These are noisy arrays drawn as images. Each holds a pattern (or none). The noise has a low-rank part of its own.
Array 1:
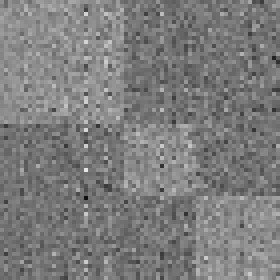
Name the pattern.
blocks along the diagonal
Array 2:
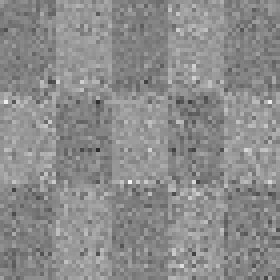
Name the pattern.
a checkerboard
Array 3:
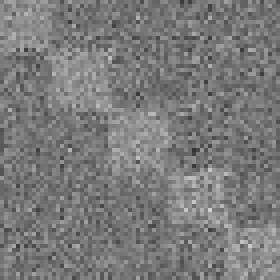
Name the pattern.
blocks along the diagonal
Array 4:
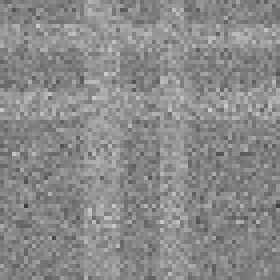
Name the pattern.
bands of rows crossing bands of columns
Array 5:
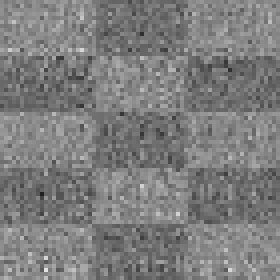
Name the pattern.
a checkerboard
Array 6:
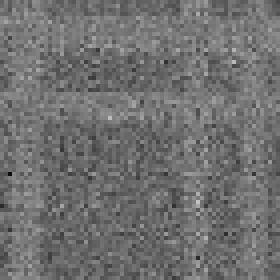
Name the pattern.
bands of rows crossing bands of columns
